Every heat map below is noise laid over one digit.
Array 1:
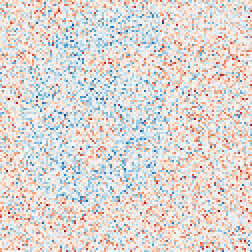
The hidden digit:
6
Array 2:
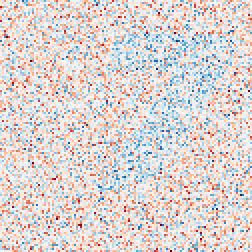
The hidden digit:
7
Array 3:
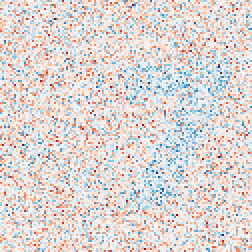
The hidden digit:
7
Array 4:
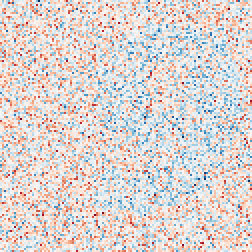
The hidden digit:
9
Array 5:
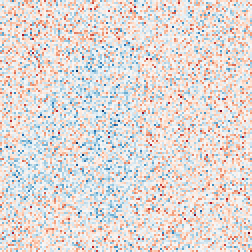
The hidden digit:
4
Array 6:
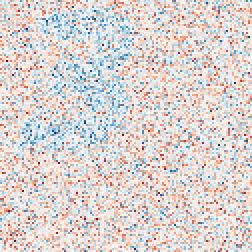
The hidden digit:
3
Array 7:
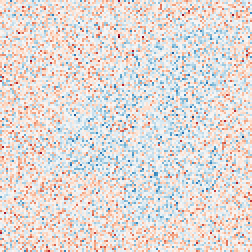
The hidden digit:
4
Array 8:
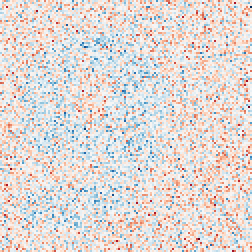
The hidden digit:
9
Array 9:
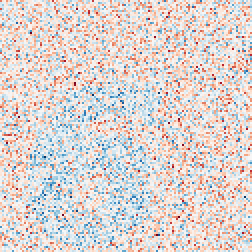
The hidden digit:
6
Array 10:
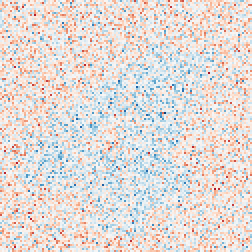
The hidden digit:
4
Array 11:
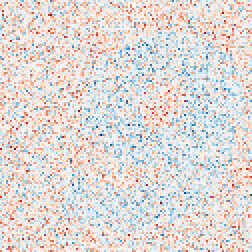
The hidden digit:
9
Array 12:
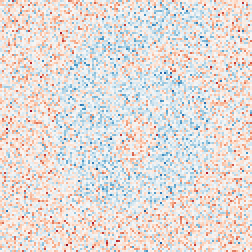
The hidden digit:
6
